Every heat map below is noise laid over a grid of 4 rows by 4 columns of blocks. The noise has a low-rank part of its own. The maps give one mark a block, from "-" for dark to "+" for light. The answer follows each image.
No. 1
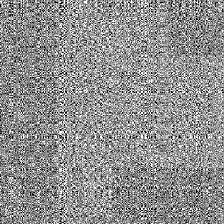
- + + -
- + + +
- + + +
- + - -
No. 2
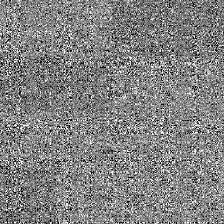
+ + - -
- - + +
+ + + +
- + + +
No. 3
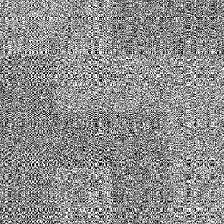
+ + - -
- + + +
- - - +
- + - +
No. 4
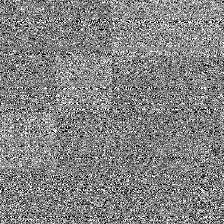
- - + +
- + - -
+ - - -
- - - -
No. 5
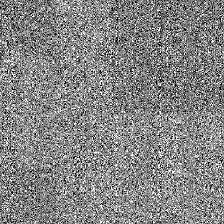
- + - -
+ + - -
+ + + +
- + + +
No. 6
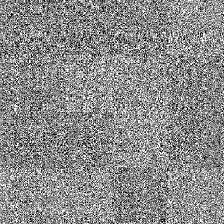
- - - +
- + + -
- - + -
+ + - +
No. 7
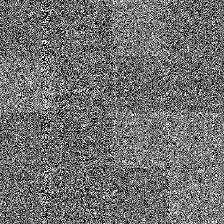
- - + -
+ - - -
- - + +
- - - +
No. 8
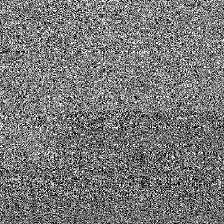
+ + + +
+ + + +
+ - - -
- - - -
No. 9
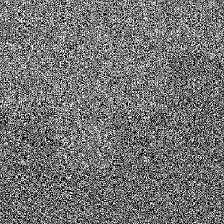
+ + + +
+ + + -
- + - -
- - - -
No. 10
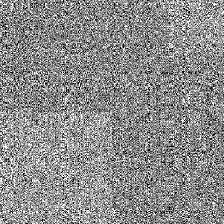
- - - +
- - - -
+ + - -
+ + - -
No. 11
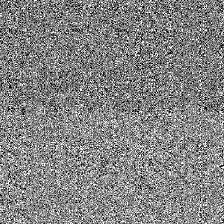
- - - -
- - - -
+ + + +
+ + + +
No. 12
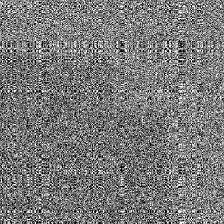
+ + + +
- - + +
- - - +
- - - +
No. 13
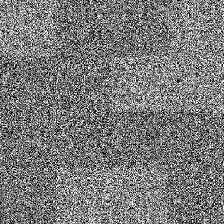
+ - - +
- - + +
- - - -
- + + -
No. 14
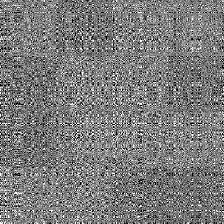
+ - + +
- + + -
- + + +
+ + - -
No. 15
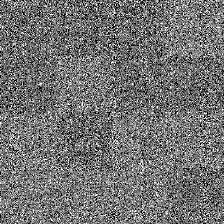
- - - +
- + - -
+ - + +
+ + + -
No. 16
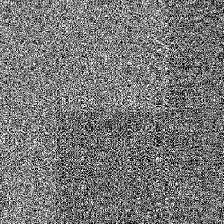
+ + + -
+ + + -
+ - - -
+ - - -
